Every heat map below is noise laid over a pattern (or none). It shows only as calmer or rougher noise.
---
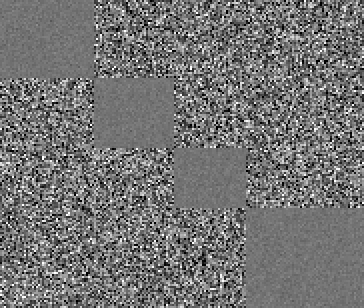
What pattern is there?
blocks along the diagonal
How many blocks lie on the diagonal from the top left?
4
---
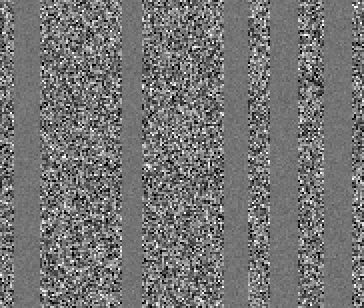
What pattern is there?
bands of columns
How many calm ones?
5
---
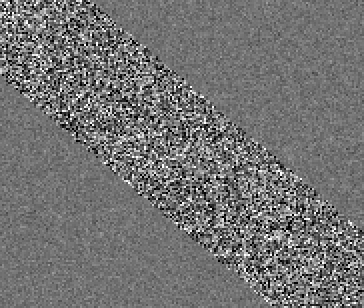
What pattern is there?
a diagonal band
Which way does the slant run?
top left to bottom right
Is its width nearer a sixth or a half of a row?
a half
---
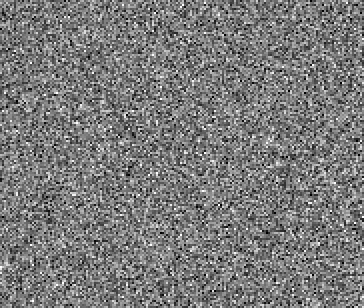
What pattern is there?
only noise
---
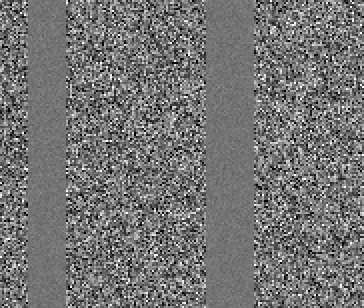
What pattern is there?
bands of columns
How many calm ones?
2
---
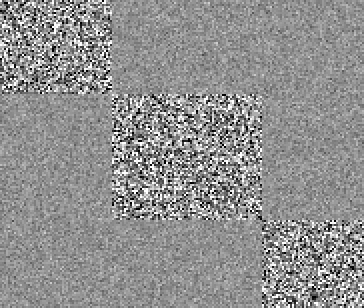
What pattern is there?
blocks along the diagonal
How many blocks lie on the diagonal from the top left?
3
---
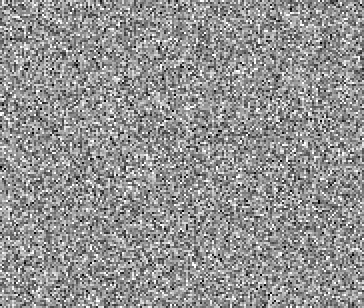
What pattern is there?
only noise
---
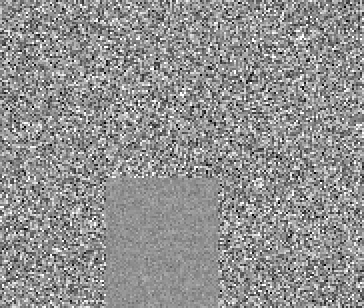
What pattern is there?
one block
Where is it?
bottom middle
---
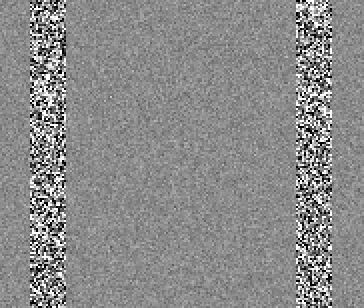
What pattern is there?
bands of columns
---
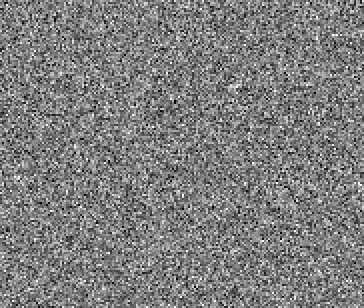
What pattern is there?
only noise
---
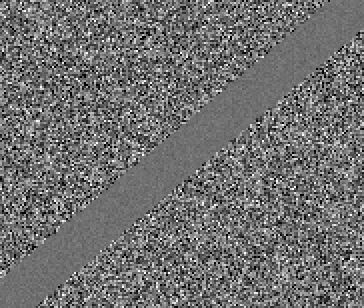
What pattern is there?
a diagonal band
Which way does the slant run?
bottom left to top right
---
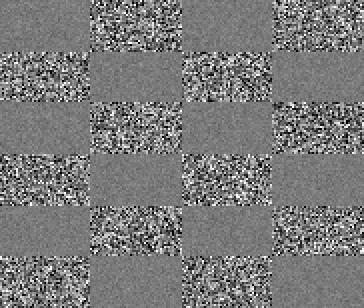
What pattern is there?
a checkerboard
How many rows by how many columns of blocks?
6 by 4
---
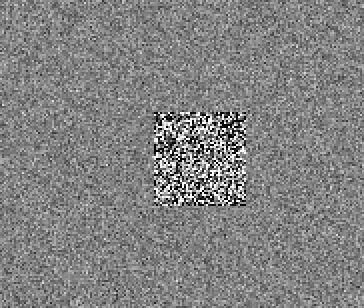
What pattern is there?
one block
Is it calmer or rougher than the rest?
rougher
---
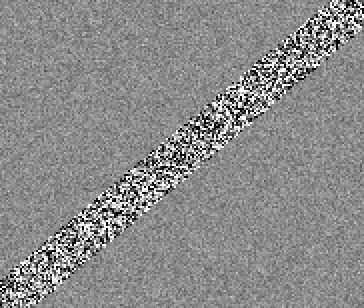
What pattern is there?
a diagonal band
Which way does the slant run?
bottom left to top right
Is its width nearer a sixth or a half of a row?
a sixth
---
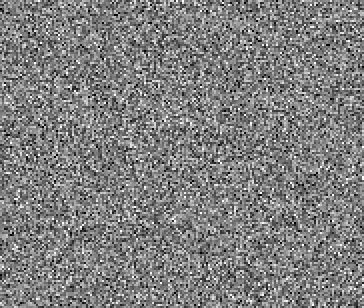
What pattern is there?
only noise
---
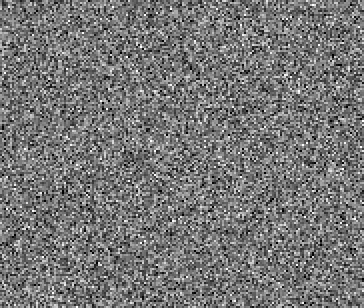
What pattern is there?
only noise
